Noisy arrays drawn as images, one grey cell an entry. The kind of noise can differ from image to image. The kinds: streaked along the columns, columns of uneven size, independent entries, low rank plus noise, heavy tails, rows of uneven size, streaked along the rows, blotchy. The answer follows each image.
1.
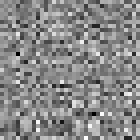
low rank plus noise
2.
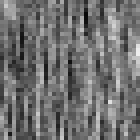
streaked along the columns
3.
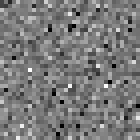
heavy tails
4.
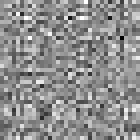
low rank plus noise
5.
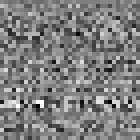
rows of uneven size
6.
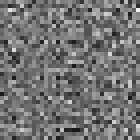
low rank plus noise
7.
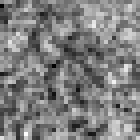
blotchy
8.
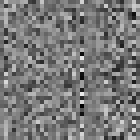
columns of uneven size
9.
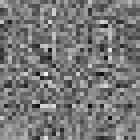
low rank plus noise
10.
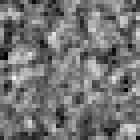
blotchy
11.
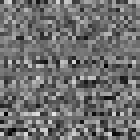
rows of uneven size
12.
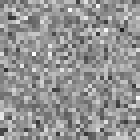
independent entries
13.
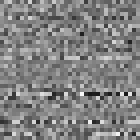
rows of uneven size
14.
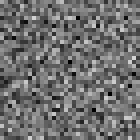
independent entries
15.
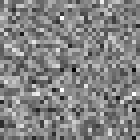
low rank plus noise
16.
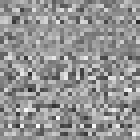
rows of uneven size
